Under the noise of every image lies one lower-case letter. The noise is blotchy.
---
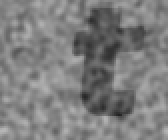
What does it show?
dark t
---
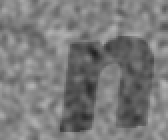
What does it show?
dark n
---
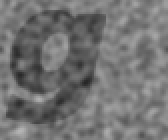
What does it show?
dark g
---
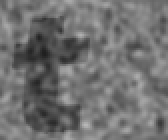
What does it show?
dark t
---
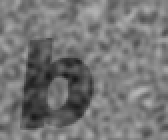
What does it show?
dark b
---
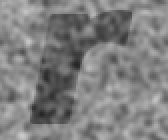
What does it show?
dark r
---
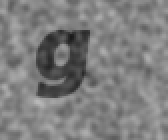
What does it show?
dark g
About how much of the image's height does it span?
half
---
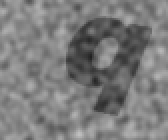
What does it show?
dark q
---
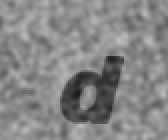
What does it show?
dark d
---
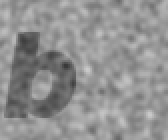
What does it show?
dark b
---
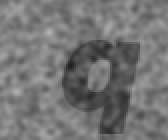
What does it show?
dark q
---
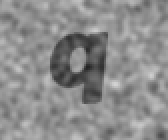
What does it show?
dark q
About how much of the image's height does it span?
half
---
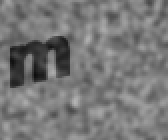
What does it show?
dark m, middle left
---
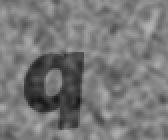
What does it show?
dark q
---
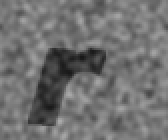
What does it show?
dark r
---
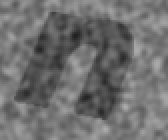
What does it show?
dark n
